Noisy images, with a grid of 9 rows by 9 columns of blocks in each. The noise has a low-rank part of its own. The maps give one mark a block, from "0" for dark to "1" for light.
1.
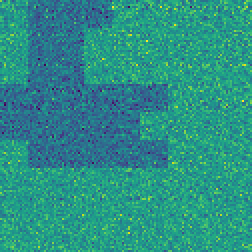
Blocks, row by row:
1 0 0 0 1 1 1 1 1
1 0 0 1 1 1 1 1 1
1 0 0 1 1 1 1 1 1
0 0 0 0 0 0 1 1 1
0 0 0 0 0 1 1 1 1
1 0 0 0 0 0 1 1 1
1 1 1 1 1 1 1 1 1
1 1 1 1 1 1 1 1 1
1 1 1 1 1 1 1 1 1
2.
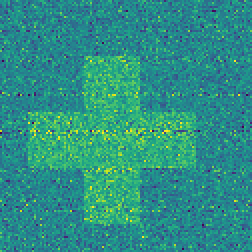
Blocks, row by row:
0 0 0 0 0 0 0 0 0
0 0 0 0 0 0 0 0 0
0 0 0 1 1 0 0 0 0
0 0 0 1 1 0 0 0 0
0 1 1 1 1 1 1 0 0
0 1 1 1 1 1 1 0 0
0 0 0 1 1 0 0 0 0
0 0 0 1 1 0 0 0 0
0 0 0 0 0 0 0 0 0
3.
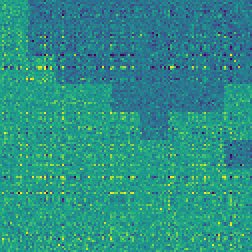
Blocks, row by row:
1 0 0 0 0 0 0 0 0
1 0 0 0 0 0 0 0 0
1 1 0 0 0 0 0 0 0
1 1 1 1 0 0 0 0 1
1 1 1 1 1 0 1 1 1
1 1 1 1 1 1 1 1 0
1 1 1 1 1 1 1 1 1
1 1 1 1 1 1 1 1 1
1 1 1 1 1 1 1 1 1
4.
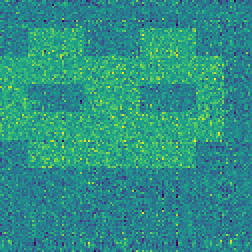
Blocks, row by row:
0 0 0 0 0 0 0 0 0
0 1 1 0 0 1 1 0 0
1 1 1 1 1 1 1 1 0
1 0 0 1 1 0 0 1 0
1 1 1 1 1 1 1 1 0
0 1 1 1 1 1 1 0 0
0 0 0 0 0 0 0 0 0
0 0 0 0 0 0 0 0 0
0 0 0 0 0 0 0 0 0
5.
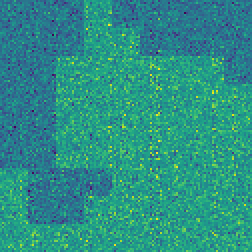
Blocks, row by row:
0 0 0 1 0 0 0 0 0
0 0 0 1 1 0 0 0 0
0 0 1 1 1 1 1 1 0
0 0 1 1 1 1 1 1 1
0 0 1 1 1 1 1 1 1
0 0 1 1 1 1 1 1 1
1 0 0 0 1 1 1 1 1
1 0 0 1 1 1 1 1 1
1 1 1 1 1 1 1 1 1
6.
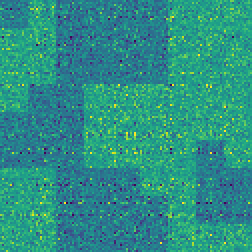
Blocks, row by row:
0 1 0 0 0 0 1 1 1
1 1 0 0 0 0 1 1 1
1 1 0 0 0 0 1 1 1
1 0 0 1 1 1 1 1 1
0 0 0 1 1 1 1 1 1
0 0 0 1 1 1 1 0 1
1 1 0 0 0 1 1 0 0
1 1 0 0 0 0 1 0 0
1 1 0 0 0 0 1 1 1
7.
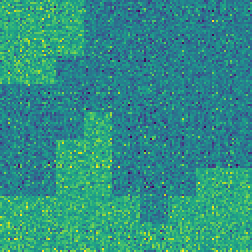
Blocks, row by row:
1 1 1 0 0 0 0 0 0
1 1 1 0 0 0 0 0 0
1 1 0 0 0 0 0 0 0
0 0 0 0 0 0 0 0 0
0 0 0 1 0 0 0 0 0
0 0 1 1 0 0 0 0 0
0 0 1 1 0 0 0 1 1
1 1 1 1 1 0 1 1 1
1 1 1 1 1 1 1 1 1
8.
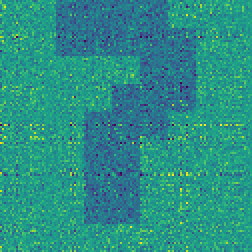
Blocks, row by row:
1 1 0 0 0 0 1 1 1
1 1 0 0 0 0 0 1 1
1 1 1 1 1 0 0 1 1
1 1 1 1 0 0 0 1 1
1 1 1 0 0 0 1 1 1
1 1 1 0 0 1 1 1 1
1 1 1 0 0 1 1 1 1
1 1 1 0 0 1 1 1 1
1 1 1 1 1 1 1 1 1
